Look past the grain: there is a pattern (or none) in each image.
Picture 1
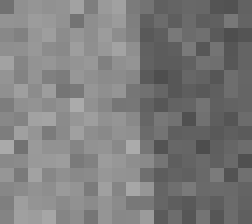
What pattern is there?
a sharp edge
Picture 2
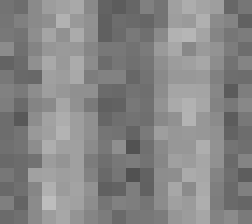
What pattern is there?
vertical stripes
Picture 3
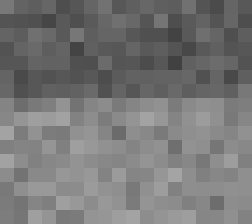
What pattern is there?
a sharp edge
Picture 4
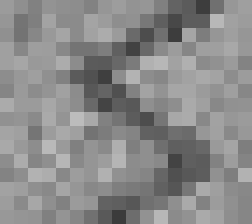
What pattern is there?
a wavy band
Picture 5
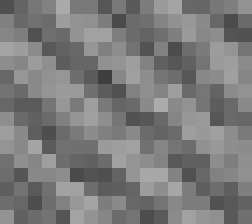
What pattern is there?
diagonal stripes
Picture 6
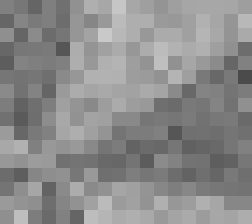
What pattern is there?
spokes from one point
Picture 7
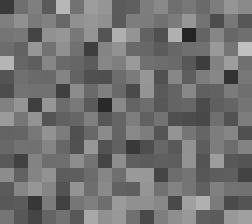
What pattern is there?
only noise
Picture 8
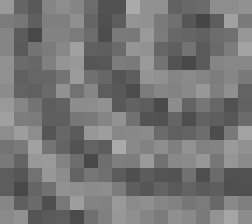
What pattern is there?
rings round one point
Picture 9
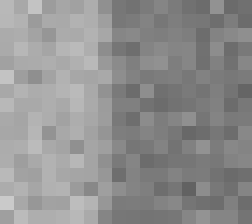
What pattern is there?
a sharp edge
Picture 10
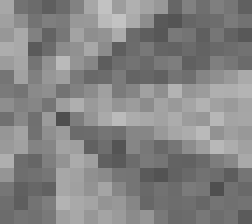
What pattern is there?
spokes from one point
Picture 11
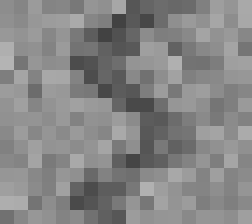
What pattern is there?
a wavy band
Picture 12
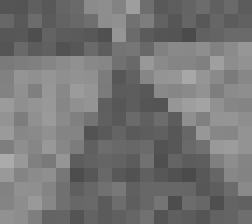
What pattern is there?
spokes from one point
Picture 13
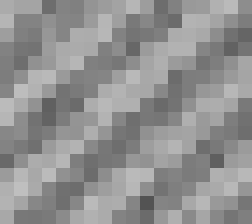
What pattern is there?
diagonal stripes
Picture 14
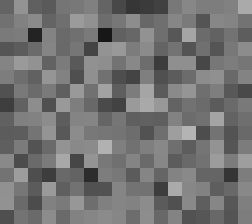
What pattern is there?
only noise
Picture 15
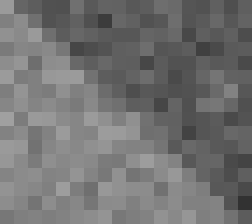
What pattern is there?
a sharp edge
